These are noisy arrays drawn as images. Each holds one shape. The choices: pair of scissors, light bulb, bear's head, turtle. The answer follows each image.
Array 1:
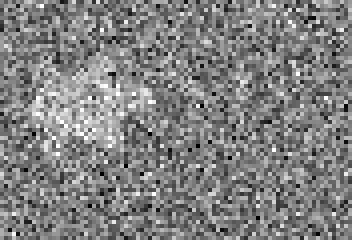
turtle
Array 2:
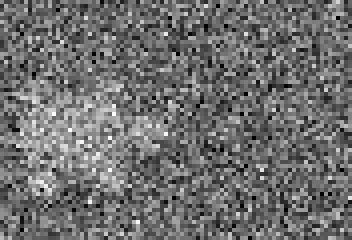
turtle
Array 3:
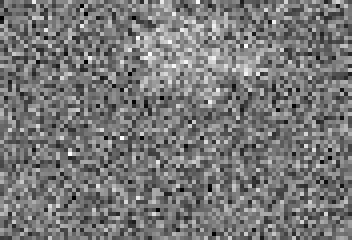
turtle
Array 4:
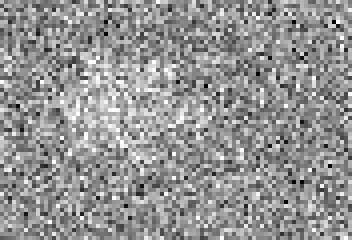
turtle
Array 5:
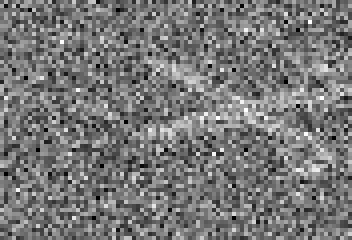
pair of scissors
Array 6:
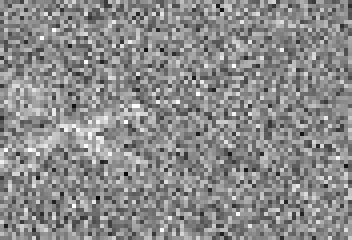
pair of scissors
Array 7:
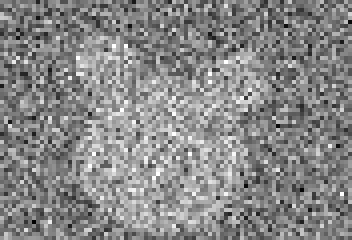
bear's head
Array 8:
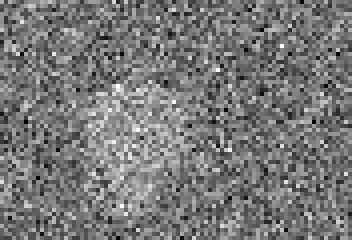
light bulb
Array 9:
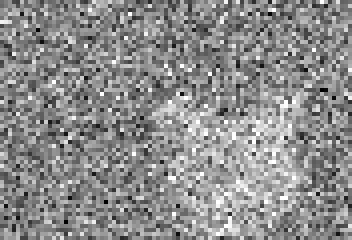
bear's head
